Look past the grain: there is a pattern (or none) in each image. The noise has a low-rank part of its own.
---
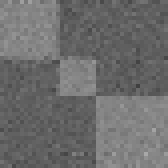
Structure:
blocks along the diagonal
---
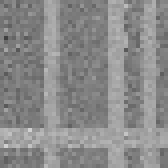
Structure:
bands of rows crossing bands of columns
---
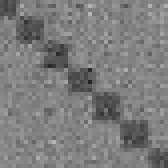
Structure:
blocks along the diagonal
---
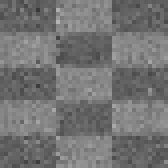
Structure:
a checkerboard
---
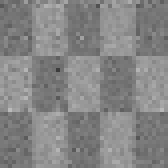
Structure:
a checkerboard
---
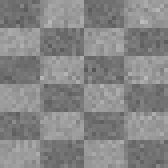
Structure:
a checkerboard
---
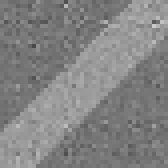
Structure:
a diagonal band
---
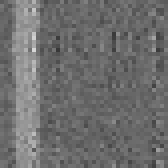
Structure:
one band of columns
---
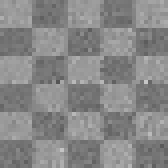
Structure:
a checkerboard
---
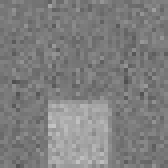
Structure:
one block
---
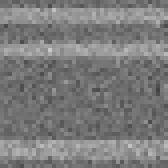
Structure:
bands of rows
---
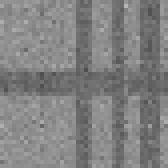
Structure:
bands of rows crossing bands of columns
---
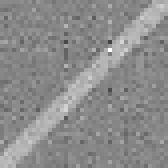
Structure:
a diagonal band
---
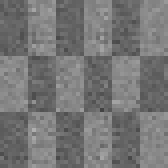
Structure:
a checkerboard
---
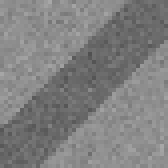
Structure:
a diagonal band
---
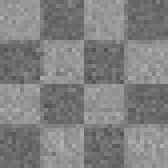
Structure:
a checkerboard
